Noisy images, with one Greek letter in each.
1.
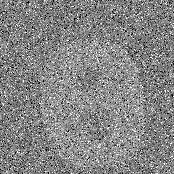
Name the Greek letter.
theta
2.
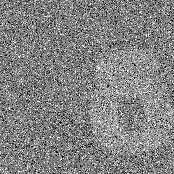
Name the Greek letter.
delta
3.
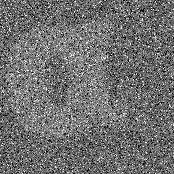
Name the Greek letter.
alpha
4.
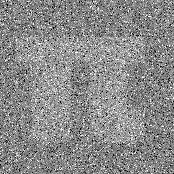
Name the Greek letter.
pi
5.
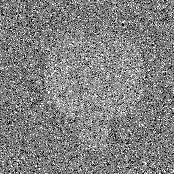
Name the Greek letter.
phi
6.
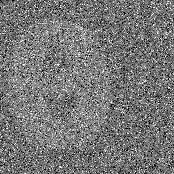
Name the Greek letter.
theta
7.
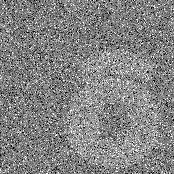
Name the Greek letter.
delta
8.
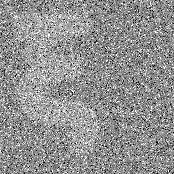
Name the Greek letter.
xi
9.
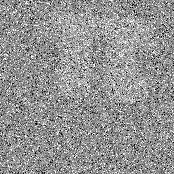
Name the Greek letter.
pi
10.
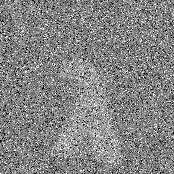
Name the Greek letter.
lambda
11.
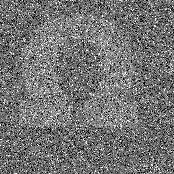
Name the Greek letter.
omega
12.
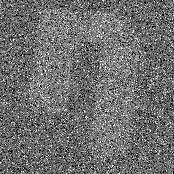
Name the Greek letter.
eta
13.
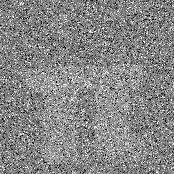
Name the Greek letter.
pi
